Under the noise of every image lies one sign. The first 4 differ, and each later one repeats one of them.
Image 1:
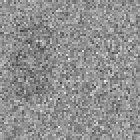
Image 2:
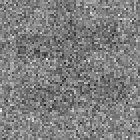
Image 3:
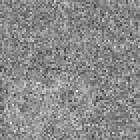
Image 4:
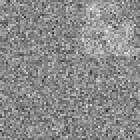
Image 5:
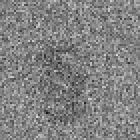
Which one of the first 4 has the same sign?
1
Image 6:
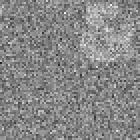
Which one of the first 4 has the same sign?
4
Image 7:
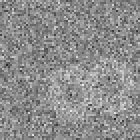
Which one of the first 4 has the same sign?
3
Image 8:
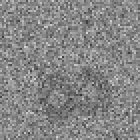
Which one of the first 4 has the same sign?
3
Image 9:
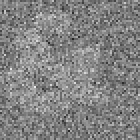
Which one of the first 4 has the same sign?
4
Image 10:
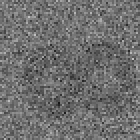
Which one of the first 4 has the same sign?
3
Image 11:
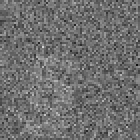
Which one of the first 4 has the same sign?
1
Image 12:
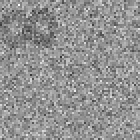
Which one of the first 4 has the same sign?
3
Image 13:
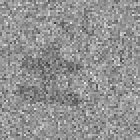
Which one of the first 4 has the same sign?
2
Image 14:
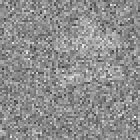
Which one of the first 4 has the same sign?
2
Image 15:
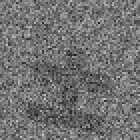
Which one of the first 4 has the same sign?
2
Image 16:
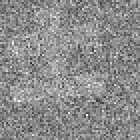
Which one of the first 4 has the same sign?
2
